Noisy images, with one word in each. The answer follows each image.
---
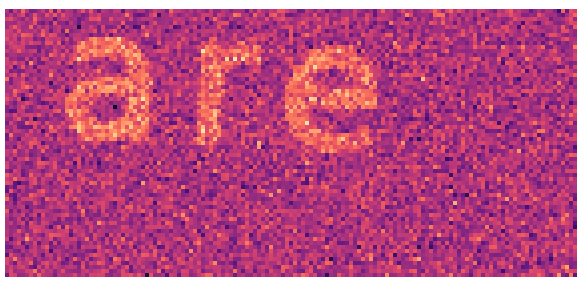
are
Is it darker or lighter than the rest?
lighter
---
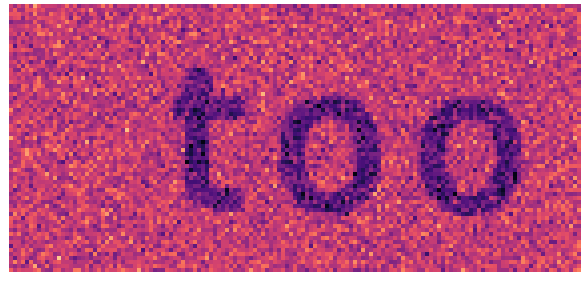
too
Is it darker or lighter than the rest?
darker
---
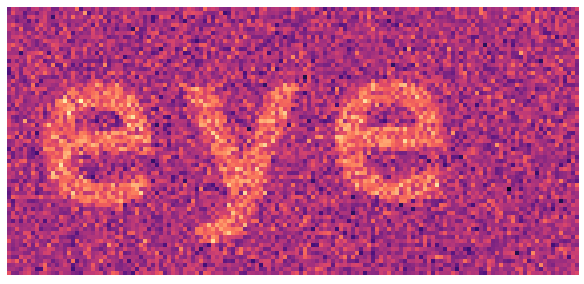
eye
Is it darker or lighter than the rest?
lighter
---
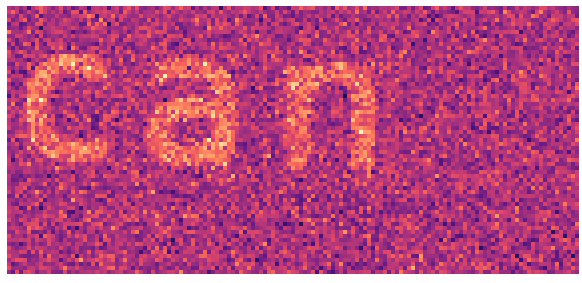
can
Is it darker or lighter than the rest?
lighter
